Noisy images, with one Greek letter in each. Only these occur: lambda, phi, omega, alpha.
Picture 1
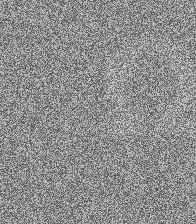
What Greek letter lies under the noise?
omega
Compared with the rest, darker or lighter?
lighter
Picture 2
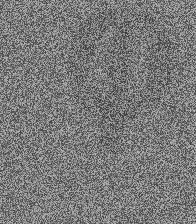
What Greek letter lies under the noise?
phi
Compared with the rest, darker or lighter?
darker
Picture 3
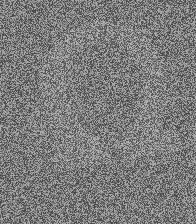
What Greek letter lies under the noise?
omega
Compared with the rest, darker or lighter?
lighter
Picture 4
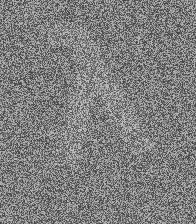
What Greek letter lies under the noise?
lambda
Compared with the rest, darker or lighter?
lighter
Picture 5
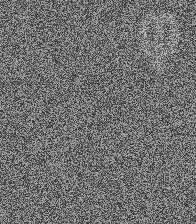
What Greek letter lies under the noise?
phi
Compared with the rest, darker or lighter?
lighter
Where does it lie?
top right
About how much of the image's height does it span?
a quarter
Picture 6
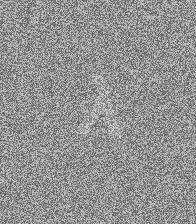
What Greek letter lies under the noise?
lambda
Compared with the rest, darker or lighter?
lighter
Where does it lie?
centre
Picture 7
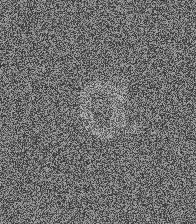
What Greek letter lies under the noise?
alpha
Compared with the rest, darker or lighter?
lighter
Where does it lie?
centre
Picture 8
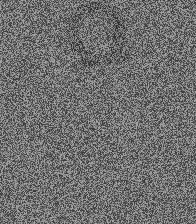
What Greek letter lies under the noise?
omega
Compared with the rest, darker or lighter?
darker
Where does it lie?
top middle
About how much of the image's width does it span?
a third
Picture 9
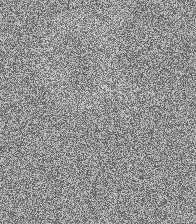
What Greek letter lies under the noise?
alpha
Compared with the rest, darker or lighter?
lighter
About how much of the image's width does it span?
half
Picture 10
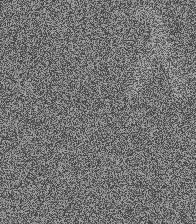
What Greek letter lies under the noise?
lambda
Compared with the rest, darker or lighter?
lighter
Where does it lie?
top right
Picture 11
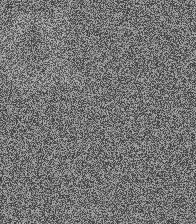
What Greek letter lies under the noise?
alpha
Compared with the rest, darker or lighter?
lighter
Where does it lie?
top left
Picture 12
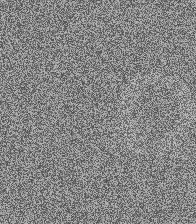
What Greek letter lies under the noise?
omega
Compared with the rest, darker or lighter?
lighter
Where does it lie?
middle right
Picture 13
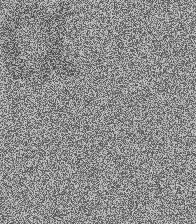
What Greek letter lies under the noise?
alpha
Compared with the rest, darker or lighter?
darker
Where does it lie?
top left
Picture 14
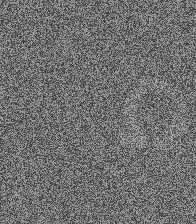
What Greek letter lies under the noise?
omega
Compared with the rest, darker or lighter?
lighter
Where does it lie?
middle right
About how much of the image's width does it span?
a third
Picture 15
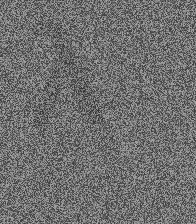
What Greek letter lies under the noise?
lambda
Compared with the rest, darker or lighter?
darker
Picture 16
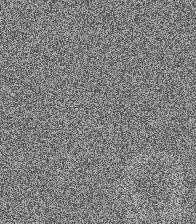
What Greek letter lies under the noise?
omega
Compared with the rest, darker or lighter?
lighter
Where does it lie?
bottom right
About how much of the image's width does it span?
a third
